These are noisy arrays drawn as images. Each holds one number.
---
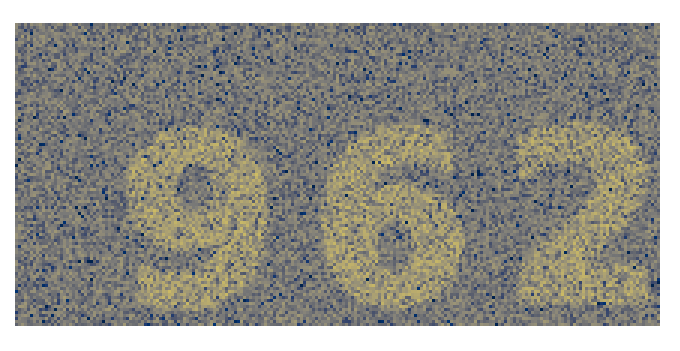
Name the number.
962
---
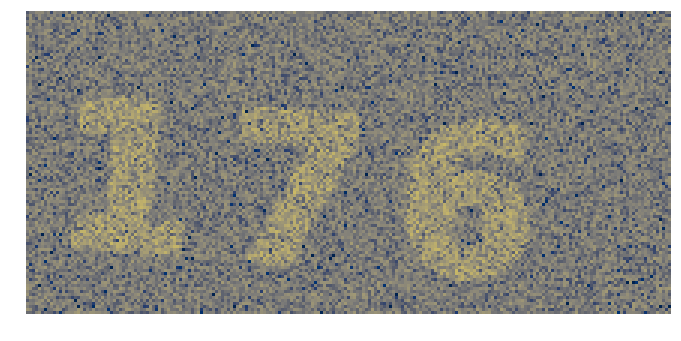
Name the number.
176
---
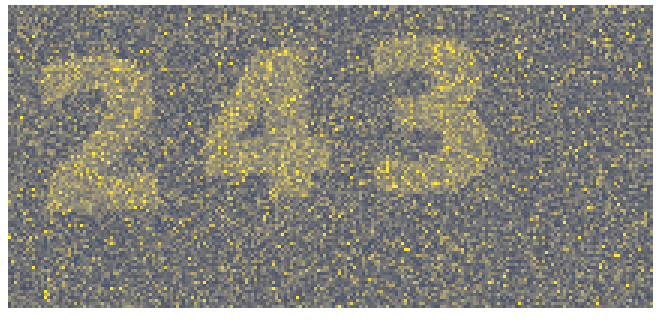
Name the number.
243
